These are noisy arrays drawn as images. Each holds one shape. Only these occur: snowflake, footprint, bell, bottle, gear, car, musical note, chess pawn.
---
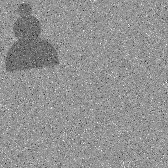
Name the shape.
chess pawn
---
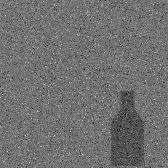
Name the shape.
bottle
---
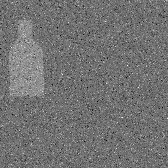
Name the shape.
bottle
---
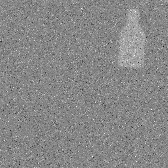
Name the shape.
bottle
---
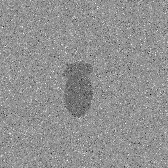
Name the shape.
footprint
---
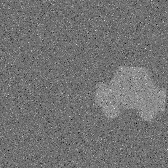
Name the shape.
car
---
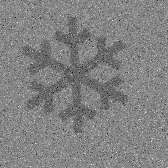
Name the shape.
snowflake
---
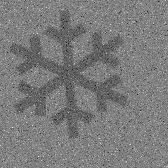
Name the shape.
snowflake
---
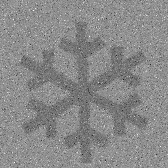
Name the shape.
snowflake
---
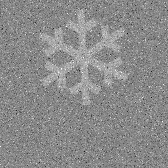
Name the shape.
snowflake
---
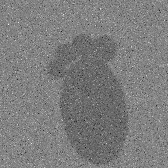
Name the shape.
footprint
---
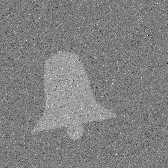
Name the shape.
bell
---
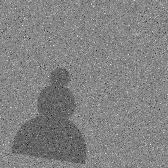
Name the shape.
chess pawn
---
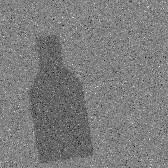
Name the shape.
bottle
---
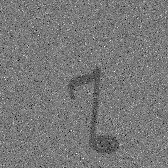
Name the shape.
musical note
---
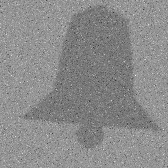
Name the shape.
bell
